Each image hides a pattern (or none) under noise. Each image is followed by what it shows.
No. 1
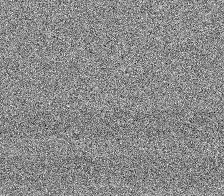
bands of rows
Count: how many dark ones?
2
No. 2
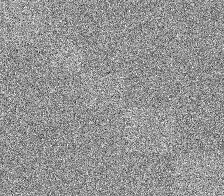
blocks along the diagonal
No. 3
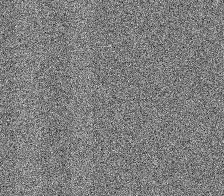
bands of columns
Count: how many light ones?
2
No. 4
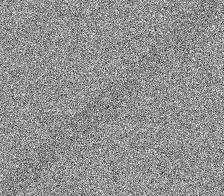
a diagonal band
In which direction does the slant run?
bottom left to top right
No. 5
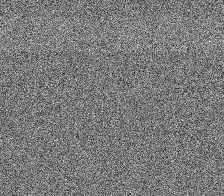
one band of rows
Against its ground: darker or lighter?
lighter
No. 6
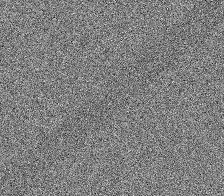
a diagonal band
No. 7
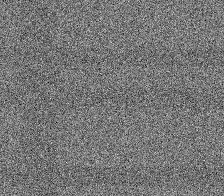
bands of rows crossing bands of columns
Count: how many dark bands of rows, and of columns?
3 and 1
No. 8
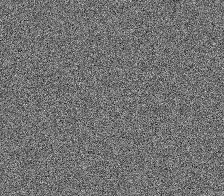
only noise
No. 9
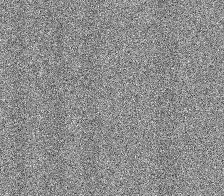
bands of columns
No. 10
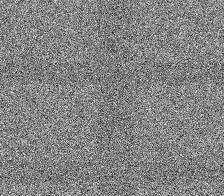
bands of rows crossing bands of columns
